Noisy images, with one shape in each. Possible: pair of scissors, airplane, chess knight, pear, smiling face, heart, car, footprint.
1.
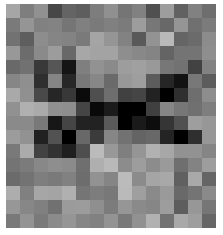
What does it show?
dark pair of scissors
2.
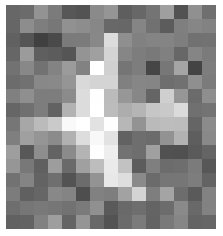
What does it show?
light airplane
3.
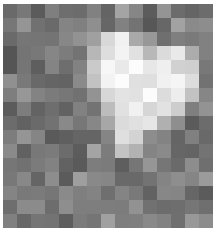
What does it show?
light heart
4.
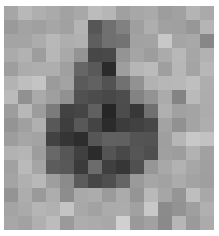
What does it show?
dark pear
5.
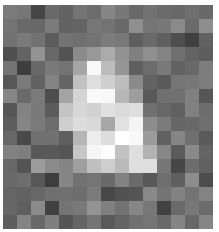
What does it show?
light chess knight
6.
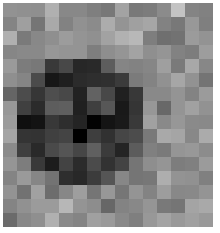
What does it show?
dark smiling face
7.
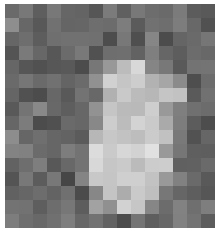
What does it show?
light footprint
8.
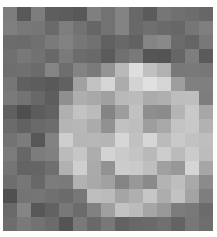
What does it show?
light smiling face
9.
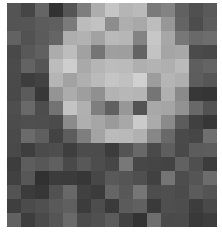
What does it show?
light smiling face
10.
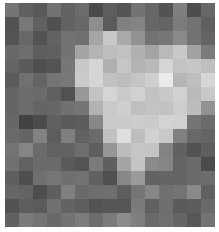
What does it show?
light heart
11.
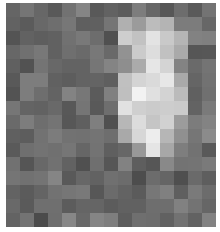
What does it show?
light footprint
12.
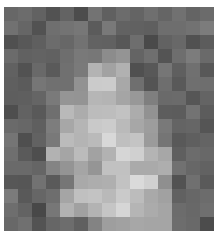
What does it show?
light chess knight
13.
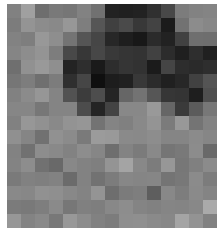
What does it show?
dark car
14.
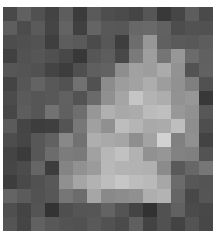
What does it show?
light chess knight
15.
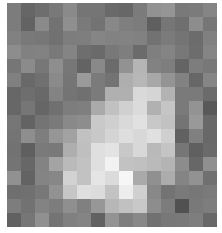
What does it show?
light chess knight
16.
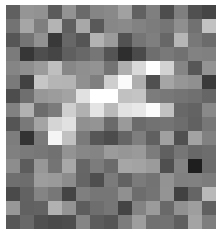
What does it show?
light pair of scissors
